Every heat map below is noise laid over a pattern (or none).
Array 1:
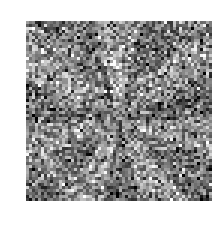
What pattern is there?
spokes from one point
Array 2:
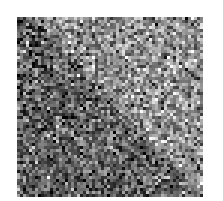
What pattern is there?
a sharp edge
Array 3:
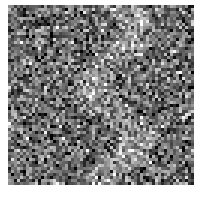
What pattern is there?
a wavy band
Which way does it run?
top to bottom
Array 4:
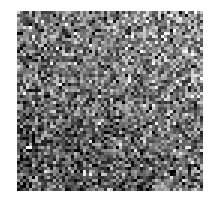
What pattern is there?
a smooth slope
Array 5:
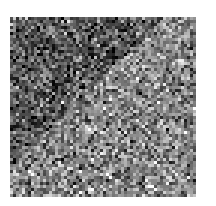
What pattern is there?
a sharp edge
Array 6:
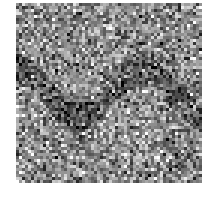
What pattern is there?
a wavy band
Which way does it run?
left to right
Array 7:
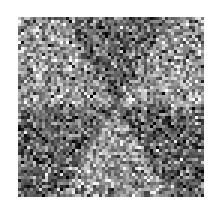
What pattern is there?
spokes from one point
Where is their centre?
centre
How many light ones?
3
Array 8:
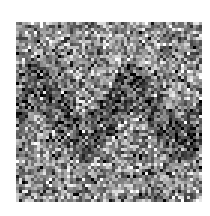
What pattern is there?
a wavy band
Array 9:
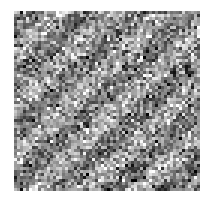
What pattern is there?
diagonal stripes
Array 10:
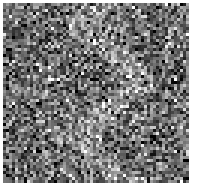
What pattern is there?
a wavy band
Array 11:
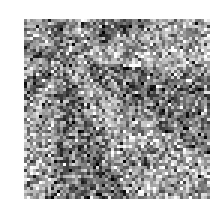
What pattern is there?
spokes from one point
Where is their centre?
top left
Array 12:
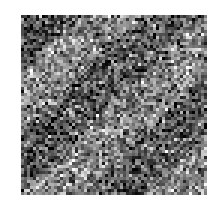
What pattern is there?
diagonal stripes
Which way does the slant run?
bottom left to top right
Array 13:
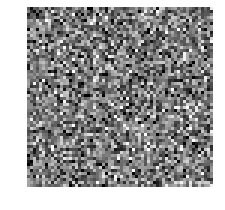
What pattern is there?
only noise
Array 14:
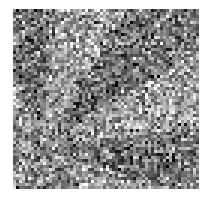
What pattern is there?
spokes from one point
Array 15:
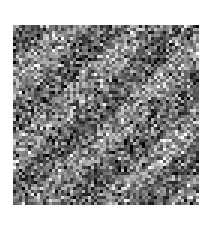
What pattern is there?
diagonal stripes
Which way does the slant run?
bottom left to top right
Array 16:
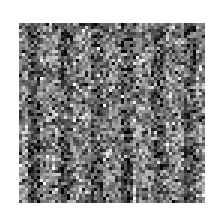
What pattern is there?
vertical stripes
